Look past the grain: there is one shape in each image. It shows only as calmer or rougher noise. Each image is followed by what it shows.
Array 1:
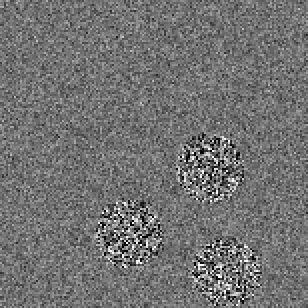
three dots
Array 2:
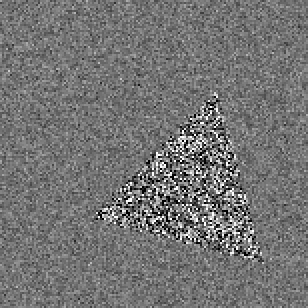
triangle
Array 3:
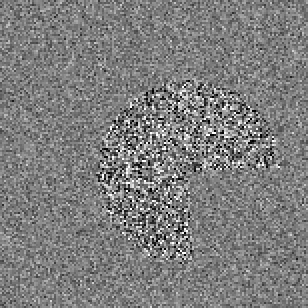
disc with a wedge cut out
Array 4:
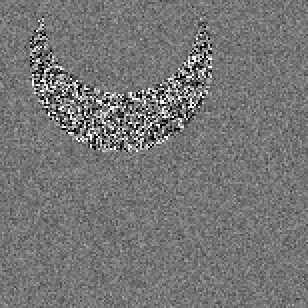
crescent
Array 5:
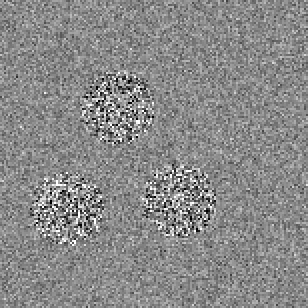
three dots
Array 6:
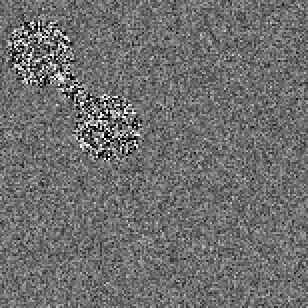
dumbbell
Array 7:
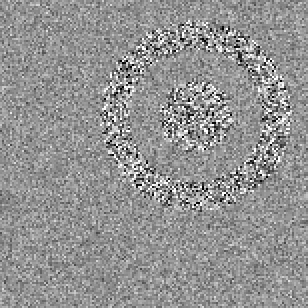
bullseye
